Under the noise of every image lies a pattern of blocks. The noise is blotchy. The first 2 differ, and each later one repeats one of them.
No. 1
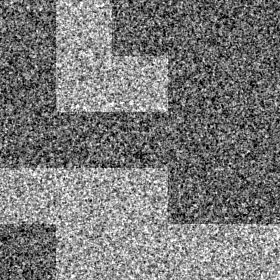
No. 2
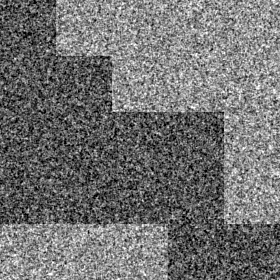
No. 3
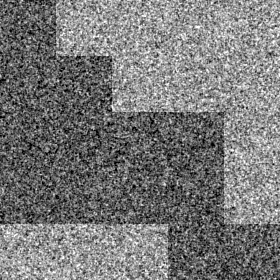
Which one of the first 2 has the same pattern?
2
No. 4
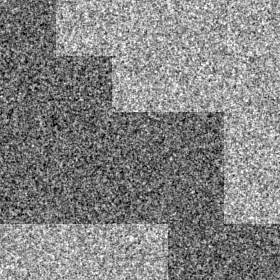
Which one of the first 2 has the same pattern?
2
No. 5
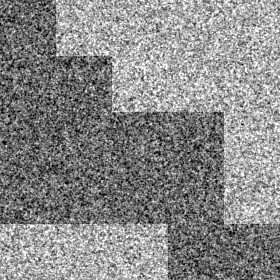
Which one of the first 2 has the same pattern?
2
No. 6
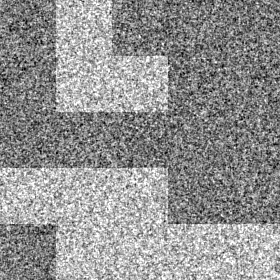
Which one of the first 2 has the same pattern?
1
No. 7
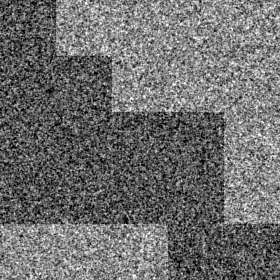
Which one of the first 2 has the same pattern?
2
